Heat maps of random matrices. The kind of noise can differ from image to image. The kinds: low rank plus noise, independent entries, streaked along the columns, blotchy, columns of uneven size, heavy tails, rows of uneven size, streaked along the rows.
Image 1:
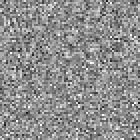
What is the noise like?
low rank plus noise
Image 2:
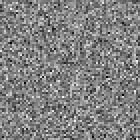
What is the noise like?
independent entries
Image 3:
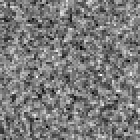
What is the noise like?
blotchy
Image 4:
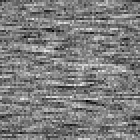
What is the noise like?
streaked along the rows
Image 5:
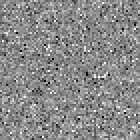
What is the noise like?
heavy tails
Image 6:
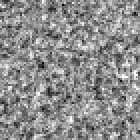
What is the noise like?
blotchy
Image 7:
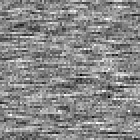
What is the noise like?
streaked along the rows
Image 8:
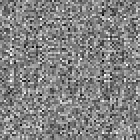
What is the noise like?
low rank plus noise
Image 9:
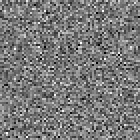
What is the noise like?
low rank plus noise
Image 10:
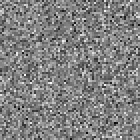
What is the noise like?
independent entries
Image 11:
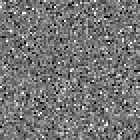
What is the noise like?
heavy tails
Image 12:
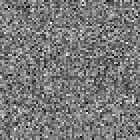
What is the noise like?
low rank plus noise
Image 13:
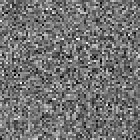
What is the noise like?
low rank plus noise
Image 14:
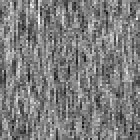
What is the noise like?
streaked along the columns
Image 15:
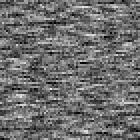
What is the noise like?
streaked along the rows
